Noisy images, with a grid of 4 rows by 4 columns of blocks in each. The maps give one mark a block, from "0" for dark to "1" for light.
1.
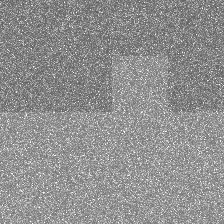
0000
0010
1111
1111
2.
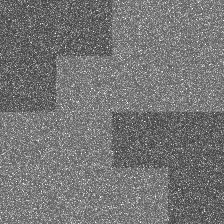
0011
0111
1100
1110
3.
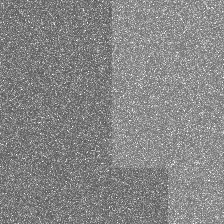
0011
0011
0011
0001
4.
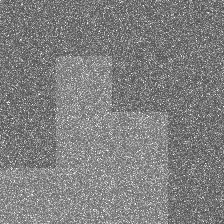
0000
0100
0110
1110
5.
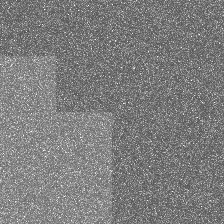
0000
1000
1100
1100
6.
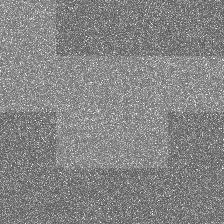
1000
1111
0110
0000
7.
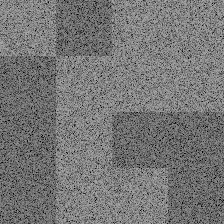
1011
0111
0100
0110
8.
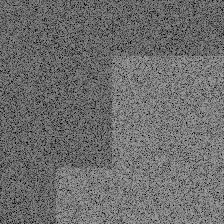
0000
0011
0011
0111
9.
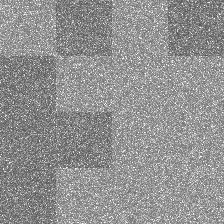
1010
0111
0011
0111
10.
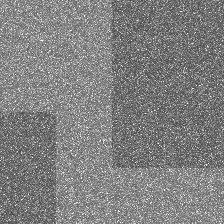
1100
1100
0100
0111
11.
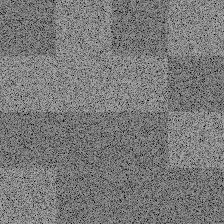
0101
1110
0001
1000
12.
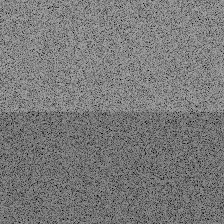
1111
1111
0000
0000
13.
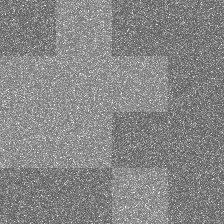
0100
1110
1100
0010
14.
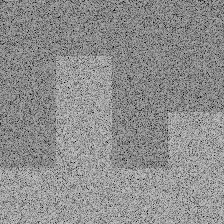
0000
0100
0101
1111
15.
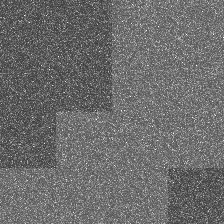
0011
0011
0111
1110
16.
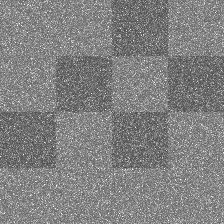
1101
1010
0101
1111
